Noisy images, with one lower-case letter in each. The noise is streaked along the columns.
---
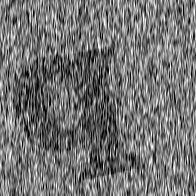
q
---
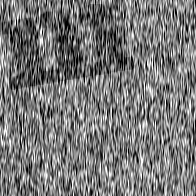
m
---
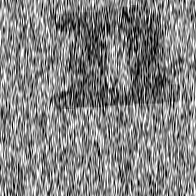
n
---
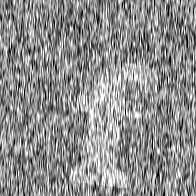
f
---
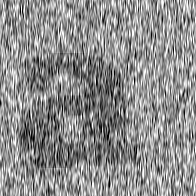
a
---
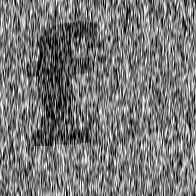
f
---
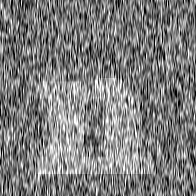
n
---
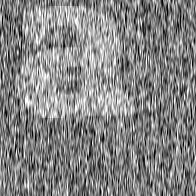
a
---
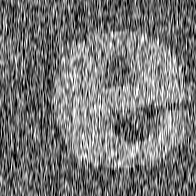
e
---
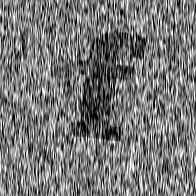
f
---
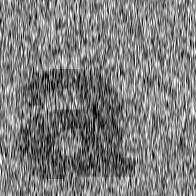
a
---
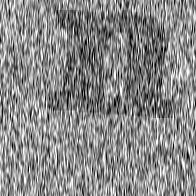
n
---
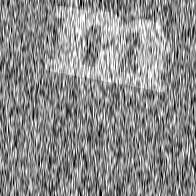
m
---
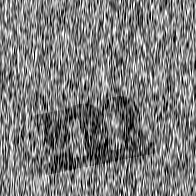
m
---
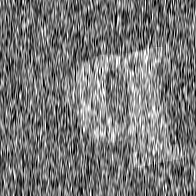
q
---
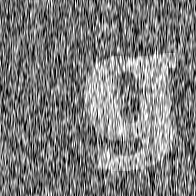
g
